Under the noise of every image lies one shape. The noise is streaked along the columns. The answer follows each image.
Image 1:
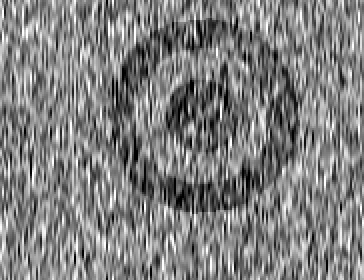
bullseye
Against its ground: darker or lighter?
darker
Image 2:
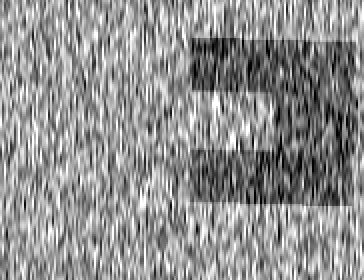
square with a notch
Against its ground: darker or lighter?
darker
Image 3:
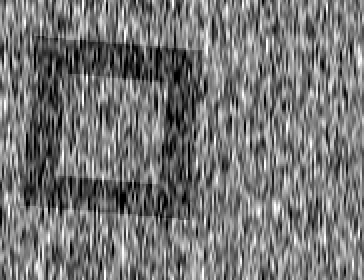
square frame
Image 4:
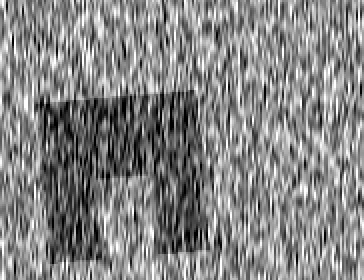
square with a notch
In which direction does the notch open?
down
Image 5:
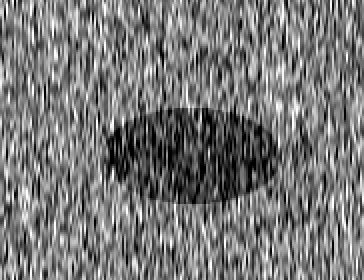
ellipse
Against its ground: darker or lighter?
darker
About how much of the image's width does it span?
half
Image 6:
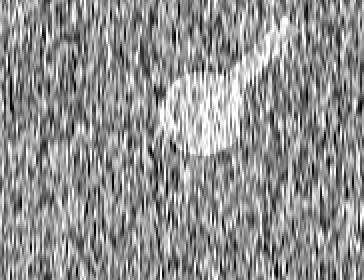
lollipop
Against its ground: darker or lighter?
lighter
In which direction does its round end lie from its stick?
down and left
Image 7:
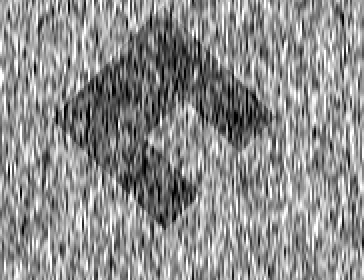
square with a notch
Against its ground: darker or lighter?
darker
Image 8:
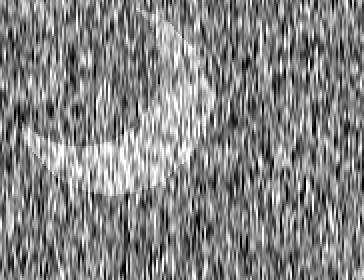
crescent
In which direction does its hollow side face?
up and left
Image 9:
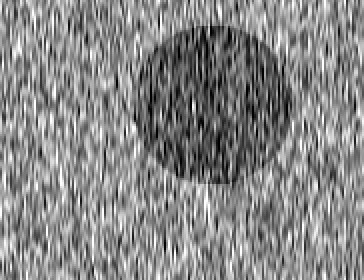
disc
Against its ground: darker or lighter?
darker
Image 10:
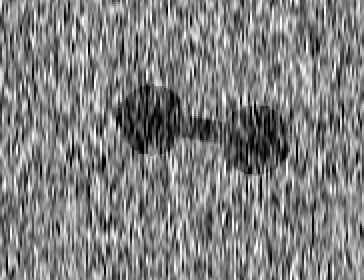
dumbbell
